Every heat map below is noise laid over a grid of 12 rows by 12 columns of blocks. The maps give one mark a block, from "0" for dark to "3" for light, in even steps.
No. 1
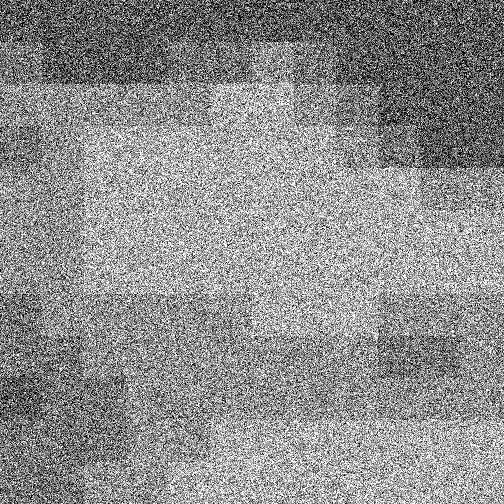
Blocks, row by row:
0 0 0 0 0 0 0 0 0 0 0 0
1 0 0 0 1 1 2 1 0 0 0 0
2 2 2 2 2 3 3 2 1 0 0 0
1 2 3 3 3 3 3 3 2 1 0 0
2 2 3 3 3 3 3 3 3 3 2 2
2 2 3 3 3 3 3 3 3 3 3 3
2 2 3 3 3 3 3 3 3 3 3 3
1 2 2 2 2 2 3 3 3 2 2 2
1 1 2 2 2 2 2 2 2 1 1 2
0 1 1 2 2 2 2 2 2 2 2 2
1 1 1 2 2 3 3 3 3 3 3 3
1 1 2 2 3 3 3 3 3 3 3 3
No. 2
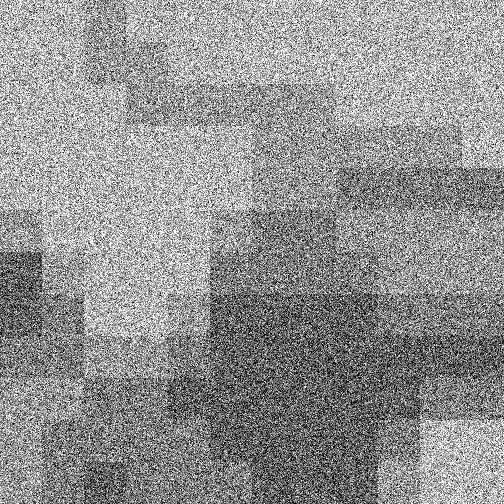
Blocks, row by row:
3 3 2 3 3 3 3 3 3 3 3 3
3 3 2 2 3 3 3 3 3 3 3 3
3 3 3 2 2 2 2 2 3 3 3 3
3 3 3 3 3 3 2 2 2 2 2 3
3 3 3 3 3 3 2 2 1 1 1 1
2 3 3 3 3 2 1 1 2 2 2 2
0 2 3 3 3 1 1 1 1 2 2 2
0 1 3 3 2 0 0 0 0 1 1 1
1 1 2 2 1 0 0 0 0 0 0 0
2 2 1 1 0 0 0 0 0 0 1 1
2 1 1 1 1 0 0 0 0 1 3 3
2 1 0 1 1 1 0 0 0 2 3 3
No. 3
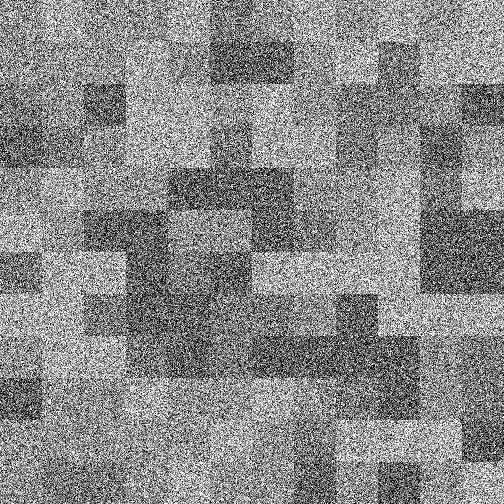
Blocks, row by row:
2 3 2 2 3 1 2 3 2 3 2 3
2 2 2 3 2 0 0 2 3 1 3 3
1 2 0 3 3 2 3 2 1 1 2 0
0 1 2 3 3 1 3 3 1 2 0 2
2 3 2 2 0 0 0 2 2 3 1 3
3 2 0 0 2 2 0 1 2 3 0 0
1 3 3 0 1 0 3 3 3 3 0 0
3 3 1 0 0 1 1 2 0 3 3 3
2 3 3 1 0 1 0 0 0 0 2 1
0 2 2 3 2 2 3 2 1 0 2 1
2 2 2 2 2 3 2 1 3 3 3 0
2 1 1 2 3 2 2 0 2 0 2 3
